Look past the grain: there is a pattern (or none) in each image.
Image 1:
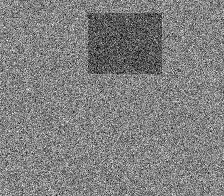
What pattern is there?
one block
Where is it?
top middle
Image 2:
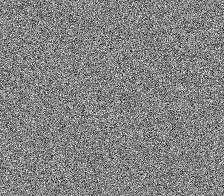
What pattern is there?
only noise
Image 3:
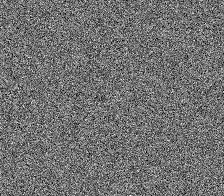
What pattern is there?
only noise
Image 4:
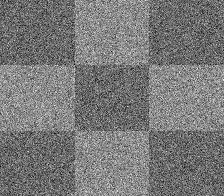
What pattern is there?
a checkerboard
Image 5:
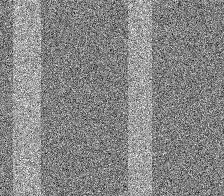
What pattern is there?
bands of columns
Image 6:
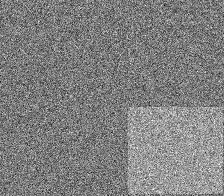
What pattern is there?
one block
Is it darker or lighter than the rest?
lighter
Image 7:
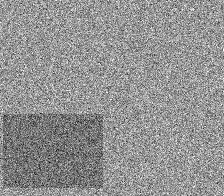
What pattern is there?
one block
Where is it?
bottom left
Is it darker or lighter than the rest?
darker
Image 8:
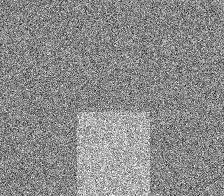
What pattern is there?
one block
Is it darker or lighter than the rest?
lighter
